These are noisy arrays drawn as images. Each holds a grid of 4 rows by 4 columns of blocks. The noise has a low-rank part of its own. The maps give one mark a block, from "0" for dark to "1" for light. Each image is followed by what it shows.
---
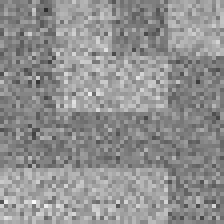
0101
0110
0000
1110
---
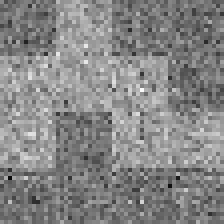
0100
1110
1011
0000
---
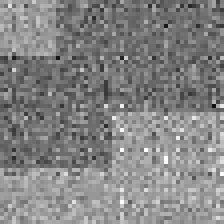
1000
0000
0011
1111
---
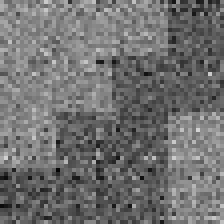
1110
1100
1001
0001
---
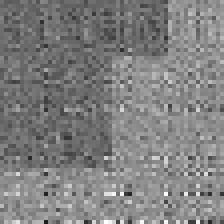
0001
0011
0011
1111
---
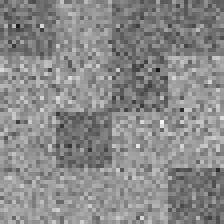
0100
1101
1011
1110
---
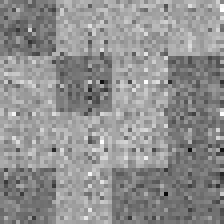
0111
1010
1110
0100
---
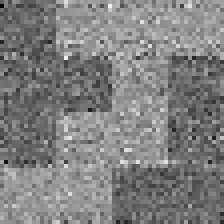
0111
0010
0110
1100
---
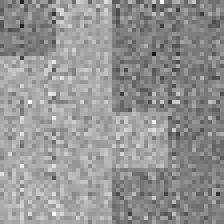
0100
1100
1110
1100
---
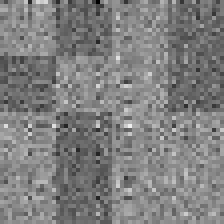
1010
0110
1011
1011
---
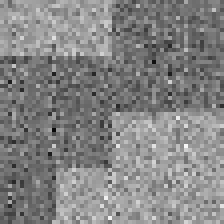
1100
0000
0011
0111
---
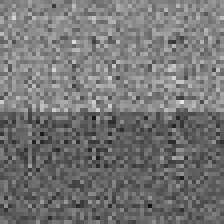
1111
1111
0000
0000
